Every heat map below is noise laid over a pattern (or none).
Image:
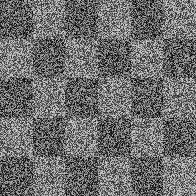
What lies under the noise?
a checkerboard
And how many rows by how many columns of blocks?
5 by 6
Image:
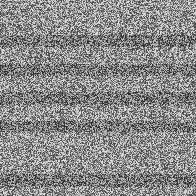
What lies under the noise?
bands of rows
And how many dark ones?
5
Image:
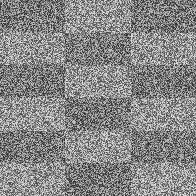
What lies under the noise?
a checkerboard
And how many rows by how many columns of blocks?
6 by 3
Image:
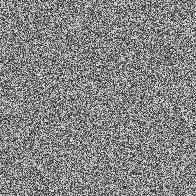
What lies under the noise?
only noise
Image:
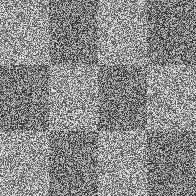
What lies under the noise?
a checkerboard
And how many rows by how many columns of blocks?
3 by 4
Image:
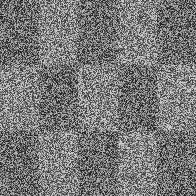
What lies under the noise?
a checkerboard
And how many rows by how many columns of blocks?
3 by 5
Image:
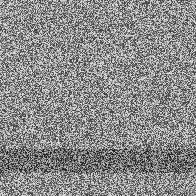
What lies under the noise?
one band of rows
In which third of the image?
bottom
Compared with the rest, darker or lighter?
darker
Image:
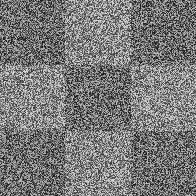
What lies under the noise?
a checkerboard
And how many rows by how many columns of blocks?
3 by 3
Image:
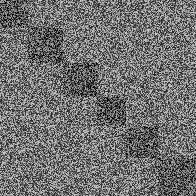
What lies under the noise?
blocks along the diagonal
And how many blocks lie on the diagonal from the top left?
6
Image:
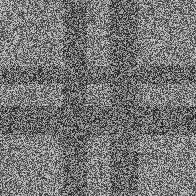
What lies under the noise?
bands of rows crossing bands of columns
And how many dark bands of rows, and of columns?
2 and 2
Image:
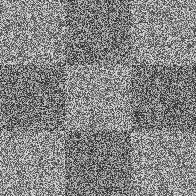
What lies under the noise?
a checkerboard
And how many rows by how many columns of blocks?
3 by 3
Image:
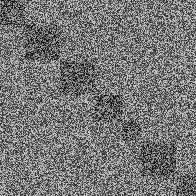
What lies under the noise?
blocks along the diagonal
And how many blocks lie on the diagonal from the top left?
7
